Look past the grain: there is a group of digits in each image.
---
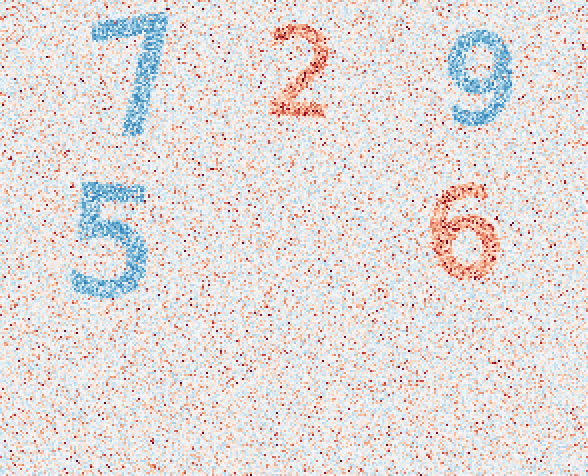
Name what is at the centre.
nothing
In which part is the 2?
top middle
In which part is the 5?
middle left
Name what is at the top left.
7
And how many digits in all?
5
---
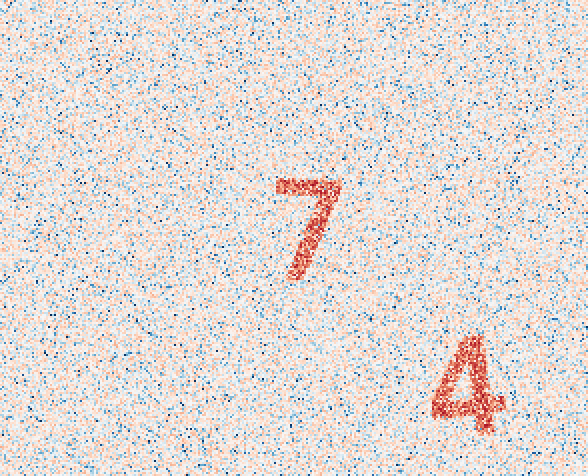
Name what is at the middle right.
nothing
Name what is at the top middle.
nothing
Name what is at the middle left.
nothing
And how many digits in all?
2
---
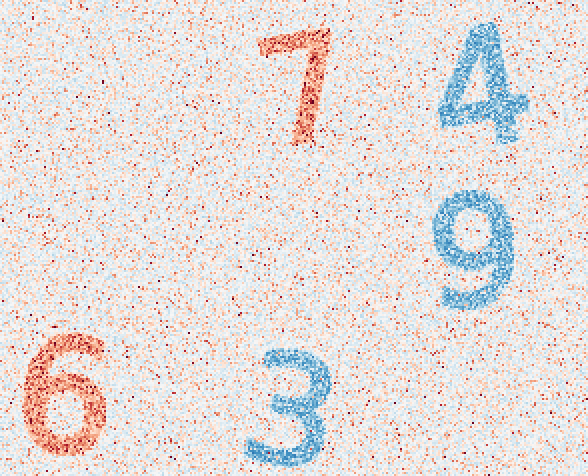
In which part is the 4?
top right
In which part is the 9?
middle right
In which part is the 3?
bottom middle
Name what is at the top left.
nothing
